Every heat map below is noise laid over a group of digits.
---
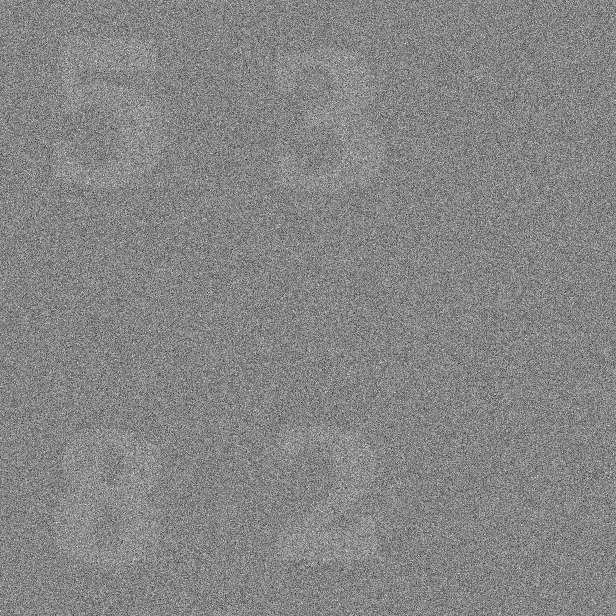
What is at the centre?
nothing
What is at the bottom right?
nothing
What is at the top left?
5
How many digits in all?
4
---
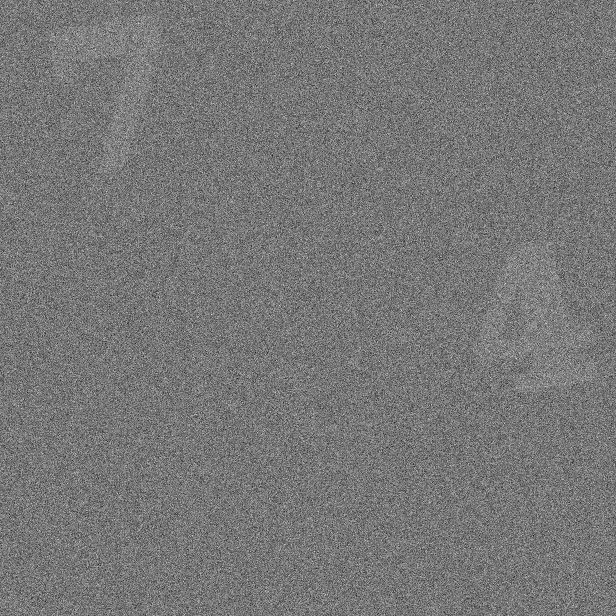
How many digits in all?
2
